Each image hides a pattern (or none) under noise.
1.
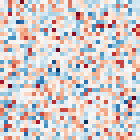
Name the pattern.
only noise
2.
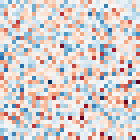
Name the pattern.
only noise
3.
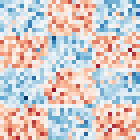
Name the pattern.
a checkerboard
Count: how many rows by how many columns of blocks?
4 by 3
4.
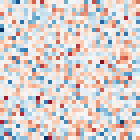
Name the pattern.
only noise
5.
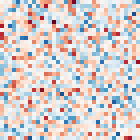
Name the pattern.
only noise
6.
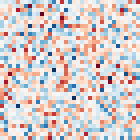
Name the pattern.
only noise
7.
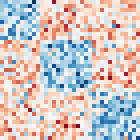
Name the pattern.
blocks along the diagonal
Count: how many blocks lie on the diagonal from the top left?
3
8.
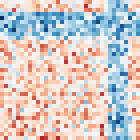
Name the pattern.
bands of rows crossing bands of columns
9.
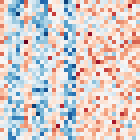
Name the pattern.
bands of columns
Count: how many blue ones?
3
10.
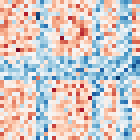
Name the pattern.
bands of rows crossing bands of columns
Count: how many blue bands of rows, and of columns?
1 and 3
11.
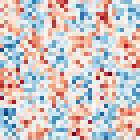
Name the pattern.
a checkerboard
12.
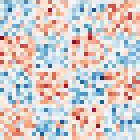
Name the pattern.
a checkerboard
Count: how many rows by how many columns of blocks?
4 by 4
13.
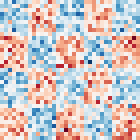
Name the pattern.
a checkerboard
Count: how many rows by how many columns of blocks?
4 by 5
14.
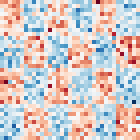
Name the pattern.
a checkerboard
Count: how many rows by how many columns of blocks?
4 by 6
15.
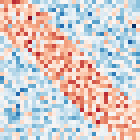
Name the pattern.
a diagonal band
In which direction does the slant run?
top left to bottom right
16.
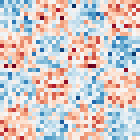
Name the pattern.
a checkerboard
